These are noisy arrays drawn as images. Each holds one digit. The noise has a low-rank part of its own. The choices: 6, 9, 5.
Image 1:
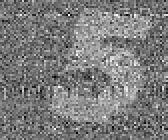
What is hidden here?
light 5
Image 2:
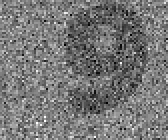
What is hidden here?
dark 9
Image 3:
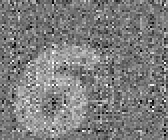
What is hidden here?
light 6
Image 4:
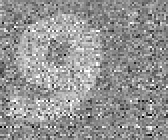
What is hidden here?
light 9
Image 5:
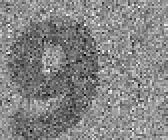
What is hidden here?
dark 9
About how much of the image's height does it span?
nearly all
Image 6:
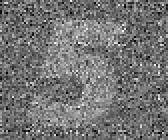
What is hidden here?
light 5
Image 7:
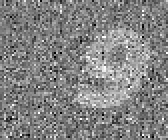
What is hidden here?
light 9
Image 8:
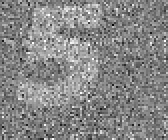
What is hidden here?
light 5
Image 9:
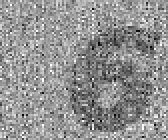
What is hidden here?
dark 6
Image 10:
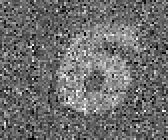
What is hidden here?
light 6
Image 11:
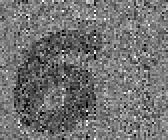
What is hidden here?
dark 6
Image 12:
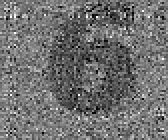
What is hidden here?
dark 6
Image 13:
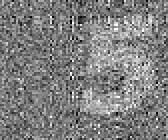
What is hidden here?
light 5
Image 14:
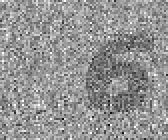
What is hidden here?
dark 6
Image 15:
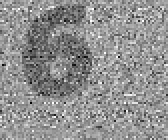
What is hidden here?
dark 6
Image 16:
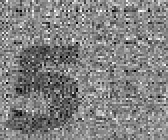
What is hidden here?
dark 5
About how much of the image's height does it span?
two thirds
